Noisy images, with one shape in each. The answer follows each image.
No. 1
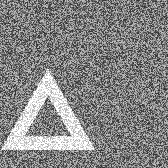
light triangle frame
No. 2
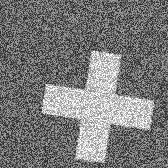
light cross
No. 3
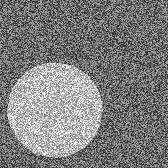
light disc
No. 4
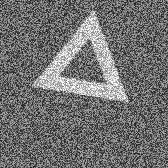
light triangle frame
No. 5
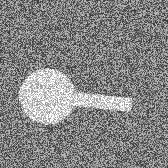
light lollipop
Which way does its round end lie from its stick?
left
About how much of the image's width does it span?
two thirds
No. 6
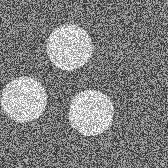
light three dots
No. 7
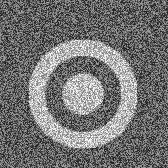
light bullseye
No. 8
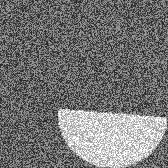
light half disc
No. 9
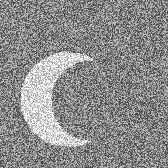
light crescent
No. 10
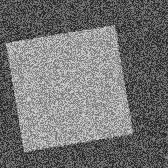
light square
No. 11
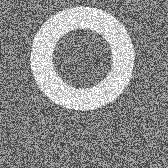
light ring
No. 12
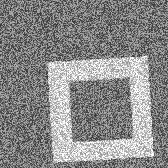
light square frame
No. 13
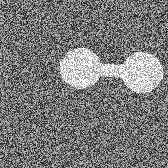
light dumbbell
